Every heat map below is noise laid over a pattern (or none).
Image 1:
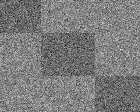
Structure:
blocks along the diagonal
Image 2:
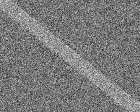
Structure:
a diagonal band
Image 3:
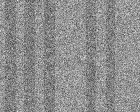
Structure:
bands of columns
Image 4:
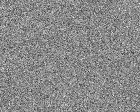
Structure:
only noise
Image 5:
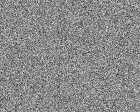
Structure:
only noise
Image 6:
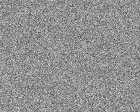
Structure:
only noise
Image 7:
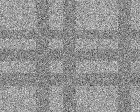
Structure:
bands of rows crossing bands of columns
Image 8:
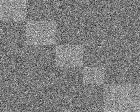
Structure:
blocks along the diagonal
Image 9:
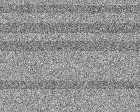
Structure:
bands of rows
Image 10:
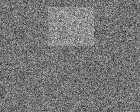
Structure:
one block
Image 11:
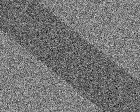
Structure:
a diagonal band
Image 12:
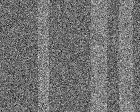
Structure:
bands of columns
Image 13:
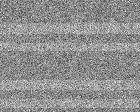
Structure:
bands of rows
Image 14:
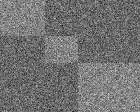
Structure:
blocks along the diagonal
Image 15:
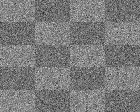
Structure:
a checkerboard
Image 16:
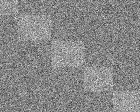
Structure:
blocks along the diagonal
